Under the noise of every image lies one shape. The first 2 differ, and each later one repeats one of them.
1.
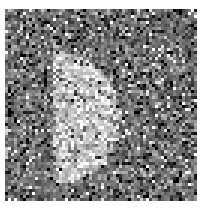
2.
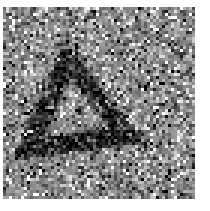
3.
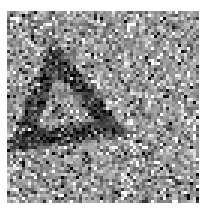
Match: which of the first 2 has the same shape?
2
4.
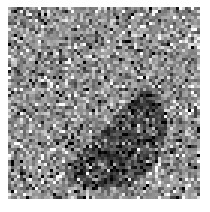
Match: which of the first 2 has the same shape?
1
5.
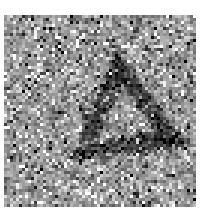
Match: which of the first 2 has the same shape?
2
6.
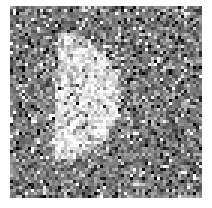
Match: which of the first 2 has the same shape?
1
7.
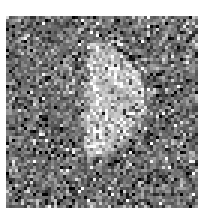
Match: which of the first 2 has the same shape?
1
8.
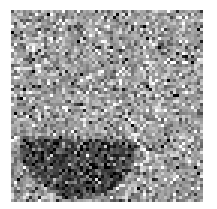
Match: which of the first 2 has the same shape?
1
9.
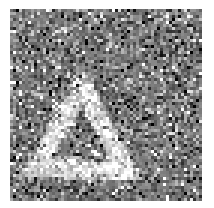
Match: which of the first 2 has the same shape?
2
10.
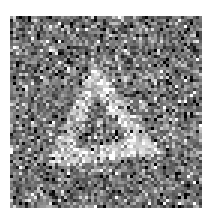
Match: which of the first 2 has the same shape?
2
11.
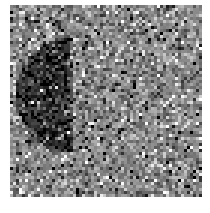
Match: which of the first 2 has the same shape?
1
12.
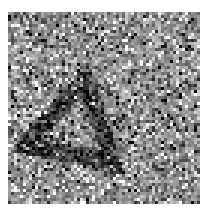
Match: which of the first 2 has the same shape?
2
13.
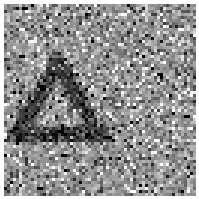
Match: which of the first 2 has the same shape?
2
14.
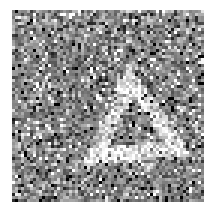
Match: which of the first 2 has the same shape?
2
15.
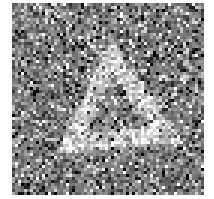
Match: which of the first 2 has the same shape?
2
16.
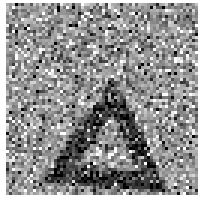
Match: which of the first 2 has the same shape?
2
